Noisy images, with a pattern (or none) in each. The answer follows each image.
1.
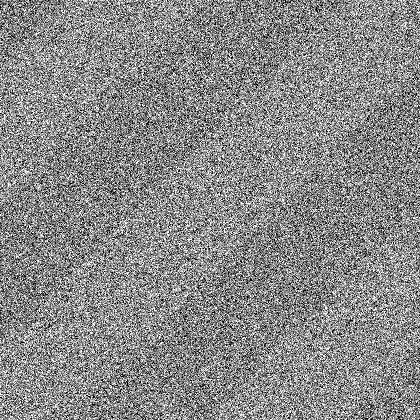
diagonal stripes
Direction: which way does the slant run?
bottom left to top right
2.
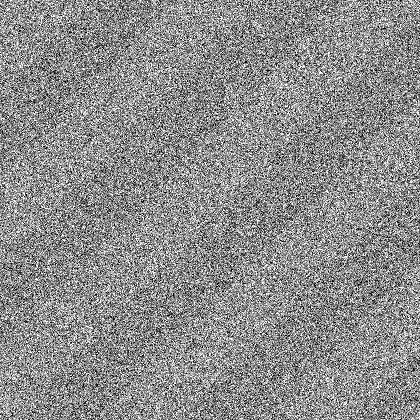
diagonal stripes
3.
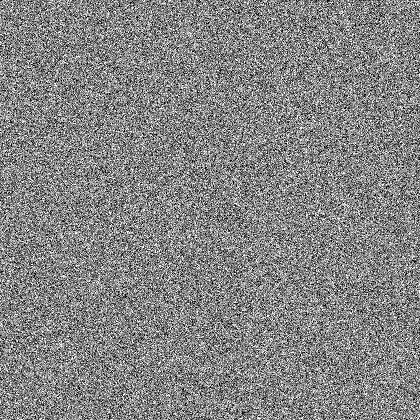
only noise
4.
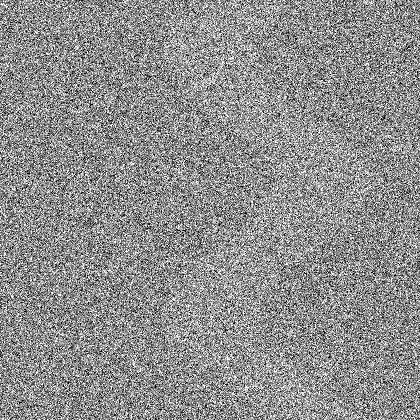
a wavy band
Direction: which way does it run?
top to bottom
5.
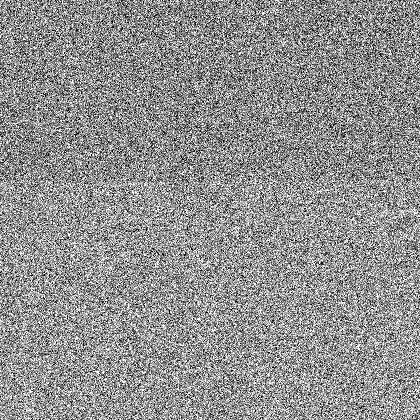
a sharp edge
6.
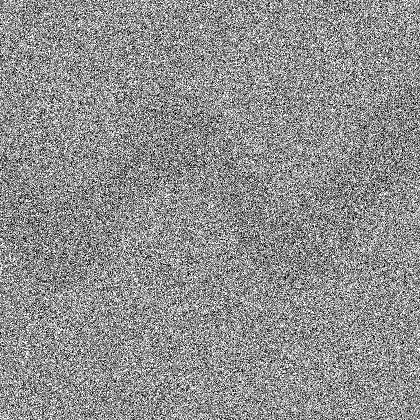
a wavy band
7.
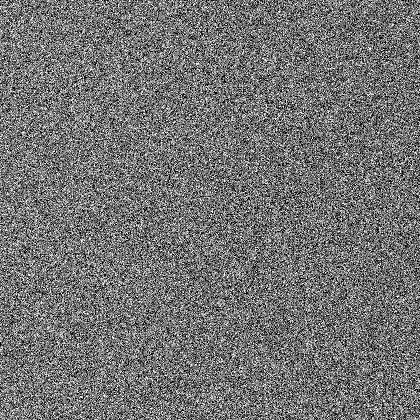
a smooth slope
